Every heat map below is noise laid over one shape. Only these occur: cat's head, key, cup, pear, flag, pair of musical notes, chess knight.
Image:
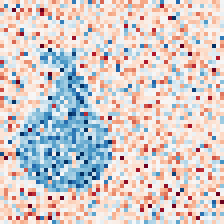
pear
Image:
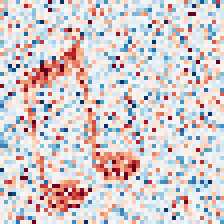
pair of musical notes
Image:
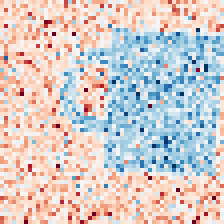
cup
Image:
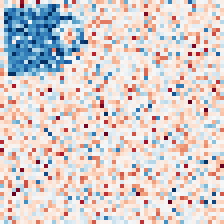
cup
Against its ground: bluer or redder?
bluer
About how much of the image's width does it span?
a third
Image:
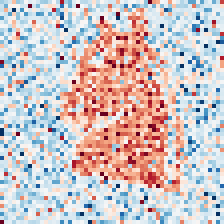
chess knight
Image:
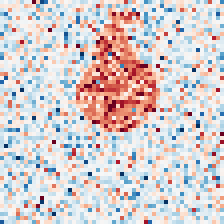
pear
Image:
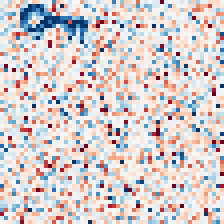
key
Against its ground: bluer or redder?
bluer
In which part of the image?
top left
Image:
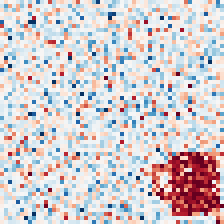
cup
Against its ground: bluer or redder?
redder
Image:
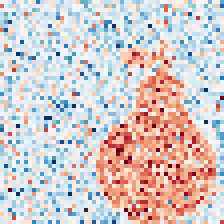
pear
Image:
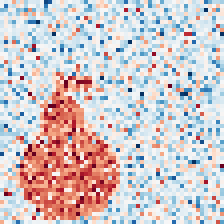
pear
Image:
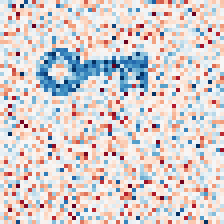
key
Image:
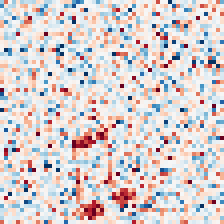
pair of musical notes
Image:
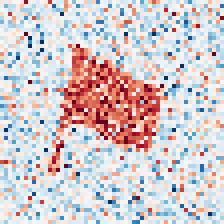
flag
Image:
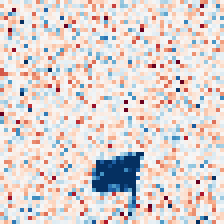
flag
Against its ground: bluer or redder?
bluer
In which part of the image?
bottom middle
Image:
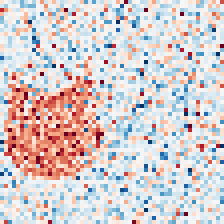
cat's head
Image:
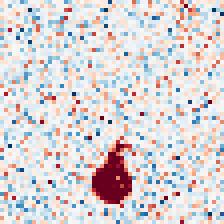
pear
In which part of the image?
bottom middle
